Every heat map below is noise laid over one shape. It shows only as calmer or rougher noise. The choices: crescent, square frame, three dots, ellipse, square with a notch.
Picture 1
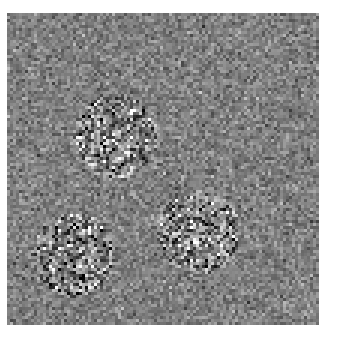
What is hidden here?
rough three dots
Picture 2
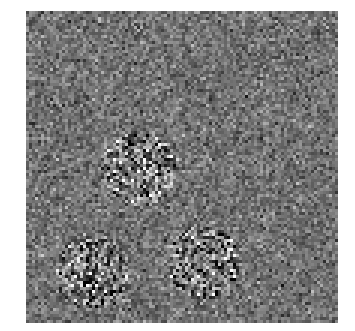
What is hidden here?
rough three dots
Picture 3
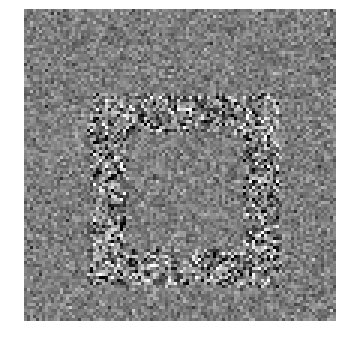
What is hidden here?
rough square frame
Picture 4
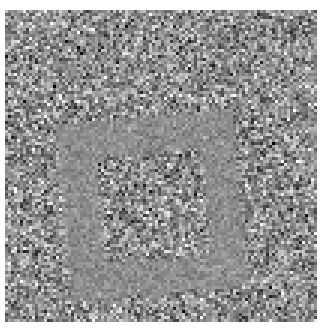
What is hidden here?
calm square frame
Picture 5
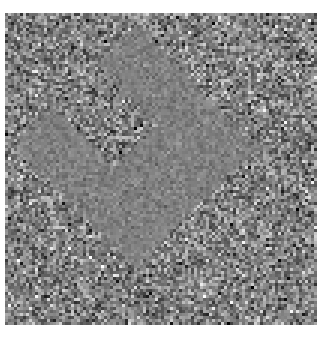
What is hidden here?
calm square with a notch
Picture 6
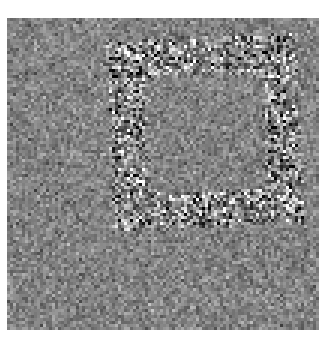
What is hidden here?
rough square frame
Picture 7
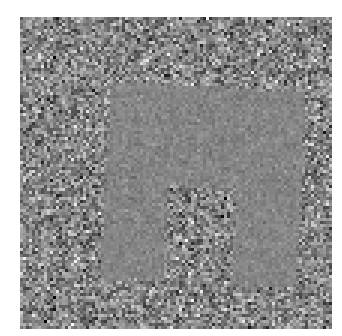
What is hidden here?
calm square with a notch
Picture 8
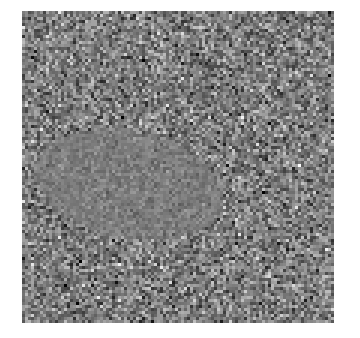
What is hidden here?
calm ellipse
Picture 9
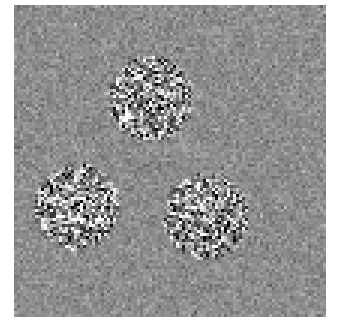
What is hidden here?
rough three dots
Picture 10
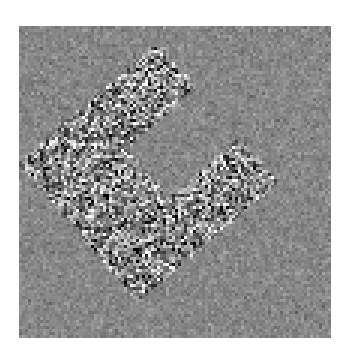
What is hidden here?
rough square with a notch
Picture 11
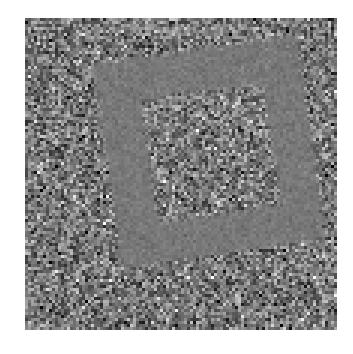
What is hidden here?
calm square frame
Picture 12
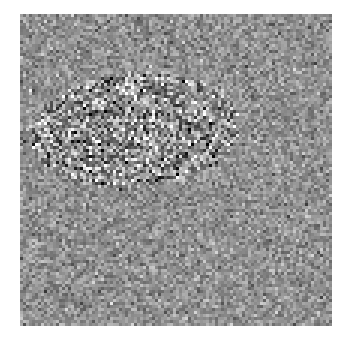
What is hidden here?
rough ellipse
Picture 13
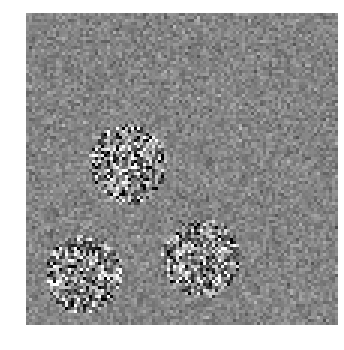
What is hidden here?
rough three dots
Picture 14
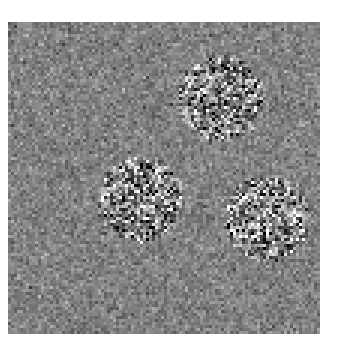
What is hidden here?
rough three dots
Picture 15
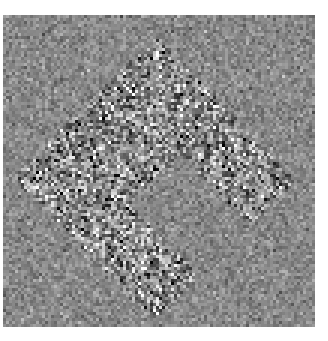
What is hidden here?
rough square with a notch
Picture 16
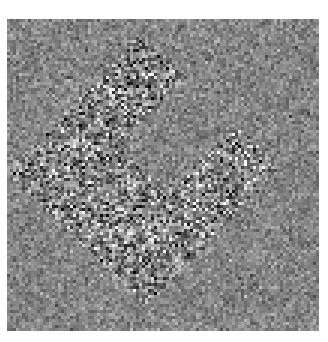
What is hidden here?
rough square with a notch
